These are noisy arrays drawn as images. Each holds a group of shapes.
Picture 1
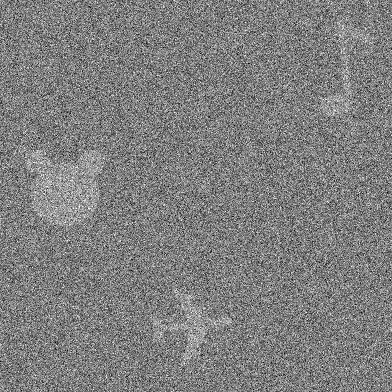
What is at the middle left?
bear's head
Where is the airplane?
bottom middle
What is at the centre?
nothing
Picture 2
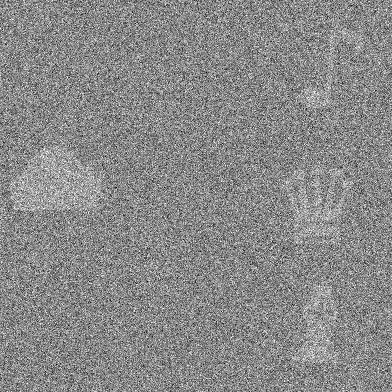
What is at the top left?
nothing
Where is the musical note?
top right
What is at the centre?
nothing
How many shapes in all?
4
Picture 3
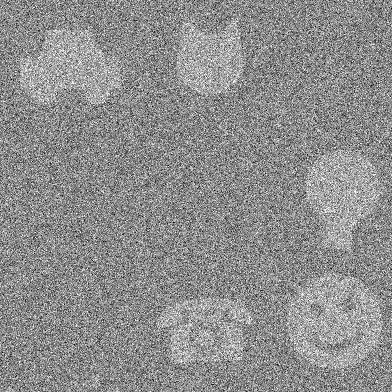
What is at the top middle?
cat's head
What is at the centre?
nothing
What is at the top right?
nothing
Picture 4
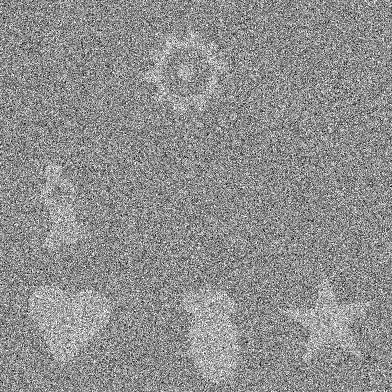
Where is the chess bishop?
middle left
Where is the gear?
top middle
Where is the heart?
bottom left
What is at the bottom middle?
footprint
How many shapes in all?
5
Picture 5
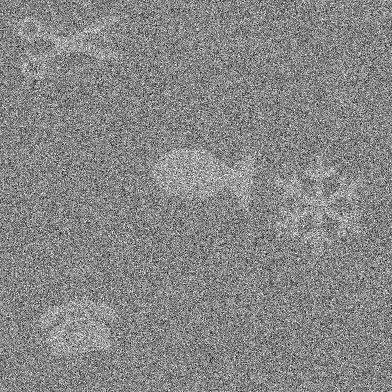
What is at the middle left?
nothing
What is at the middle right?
snowflake
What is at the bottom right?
nothing
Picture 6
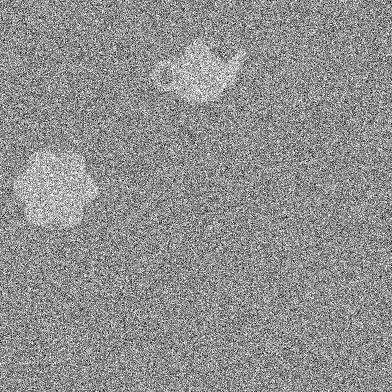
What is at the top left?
nothing
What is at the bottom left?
nothing
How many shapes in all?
2
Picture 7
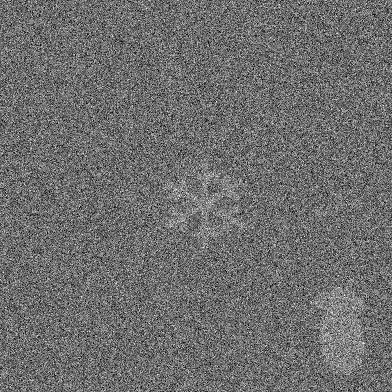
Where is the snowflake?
centre
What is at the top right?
nothing
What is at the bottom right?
footprint
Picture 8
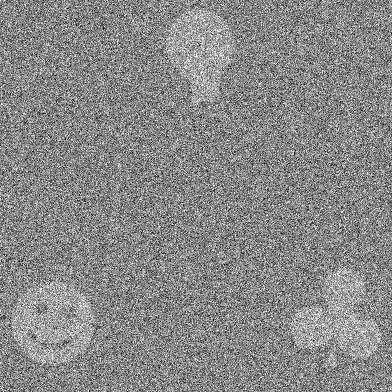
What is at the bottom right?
club
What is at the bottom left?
smiling face
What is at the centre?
nothing
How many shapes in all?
3
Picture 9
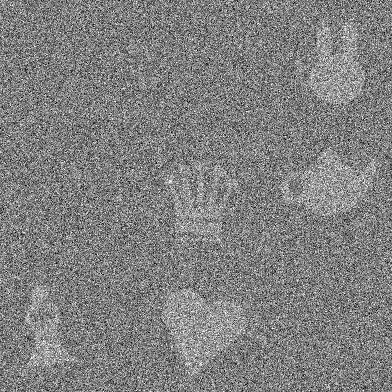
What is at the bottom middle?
heart
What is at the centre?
chess queen
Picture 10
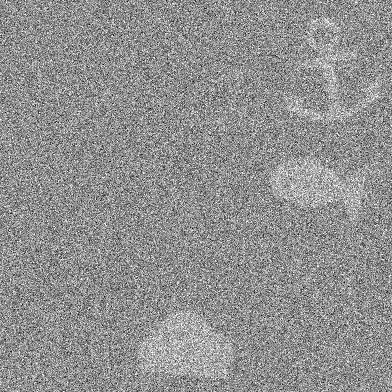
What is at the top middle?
nothing
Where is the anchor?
top right
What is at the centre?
nothing
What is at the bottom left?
nothing
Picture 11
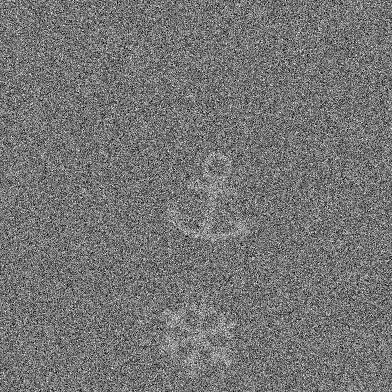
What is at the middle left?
nothing
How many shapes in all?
2
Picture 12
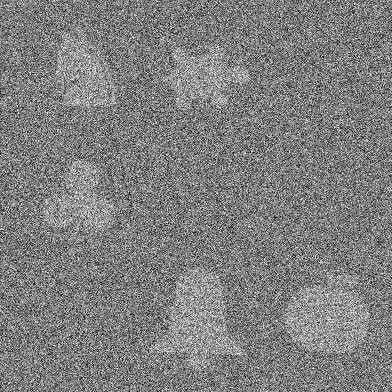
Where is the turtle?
top middle
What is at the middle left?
club
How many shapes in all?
5
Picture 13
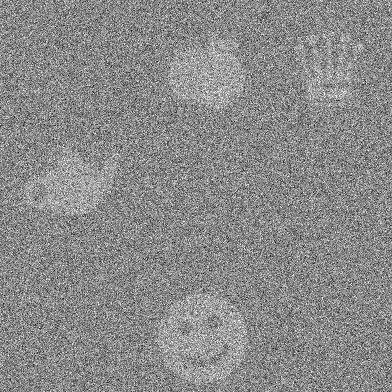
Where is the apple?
top middle
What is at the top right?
chess queen
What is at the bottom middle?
smiling face
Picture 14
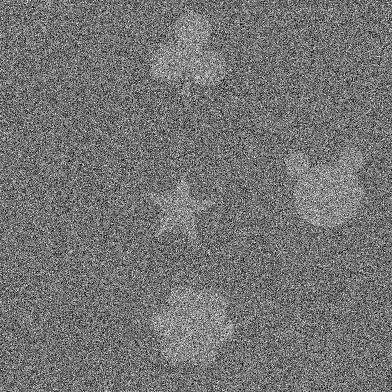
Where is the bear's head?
middle right
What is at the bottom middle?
flower
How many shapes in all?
4
